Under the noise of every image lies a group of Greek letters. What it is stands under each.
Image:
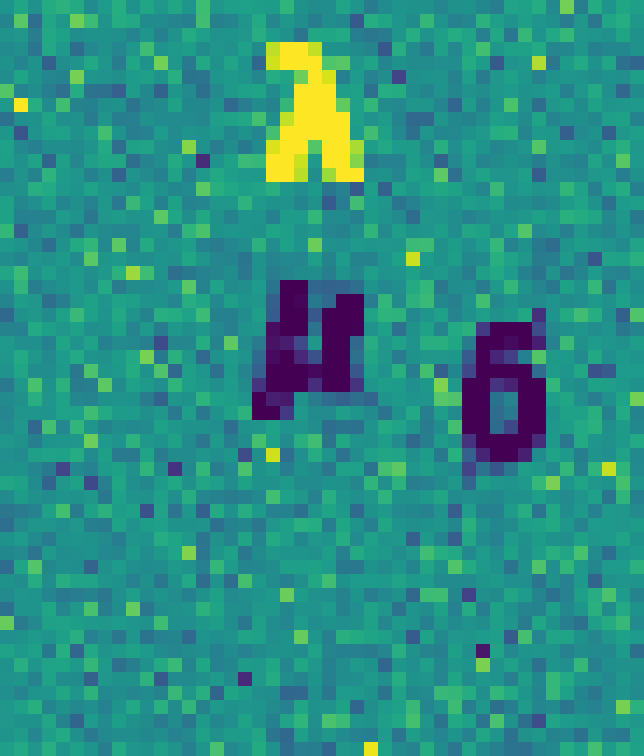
top middle: light lambda; centre: dark mu; middle right: dark delta
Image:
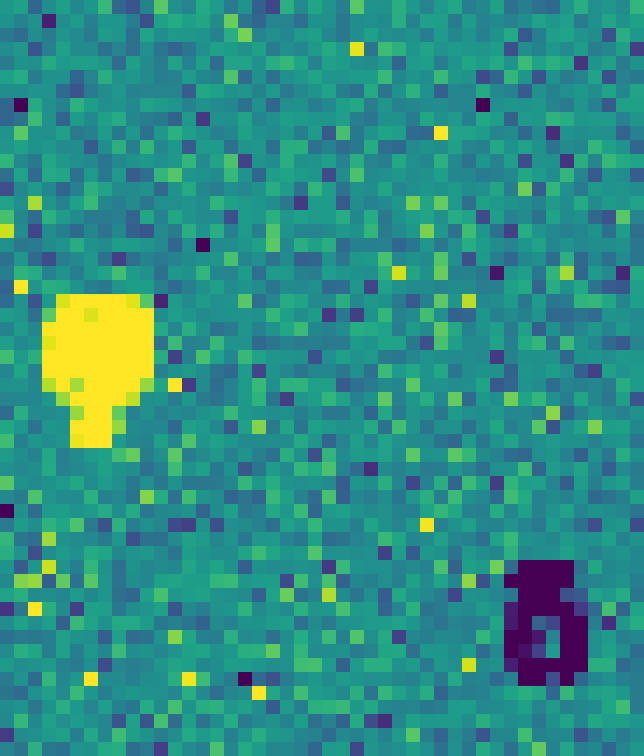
middle left: light phi; bottom right: dark delta
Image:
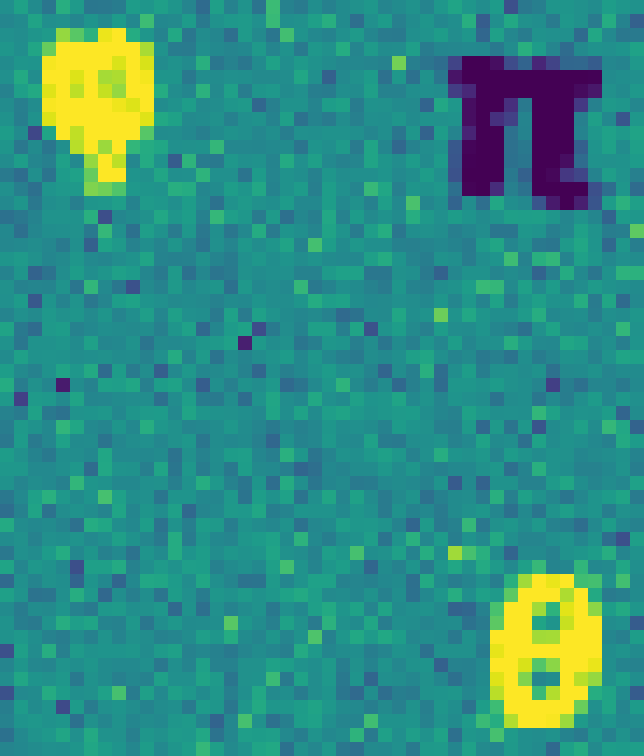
top left: light phi; top right: dark pi; bottom right: light theta
